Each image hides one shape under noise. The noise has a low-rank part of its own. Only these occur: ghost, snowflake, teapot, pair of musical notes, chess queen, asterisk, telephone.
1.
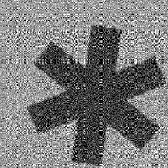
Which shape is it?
asterisk
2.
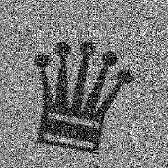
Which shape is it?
chess queen
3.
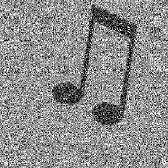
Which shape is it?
pair of musical notes
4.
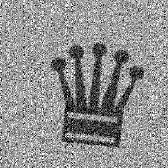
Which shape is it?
chess queen
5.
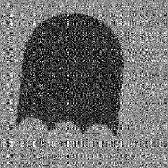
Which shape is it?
ghost
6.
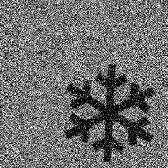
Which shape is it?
snowflake
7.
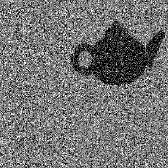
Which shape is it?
teapot
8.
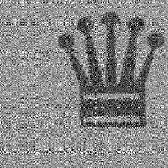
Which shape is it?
chess queen
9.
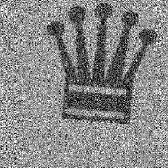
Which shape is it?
chess queen
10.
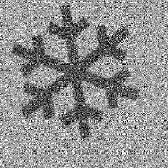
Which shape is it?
snowflake
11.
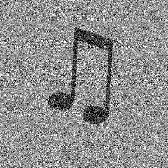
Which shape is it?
pair of musical notes
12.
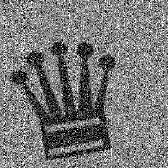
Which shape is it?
chess queen
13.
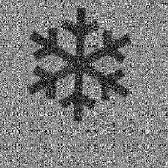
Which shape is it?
snowflake
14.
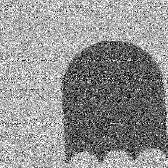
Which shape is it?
ghost
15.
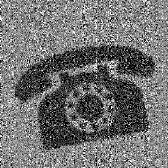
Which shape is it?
telephone
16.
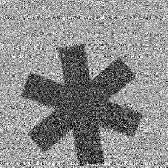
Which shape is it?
asterisk
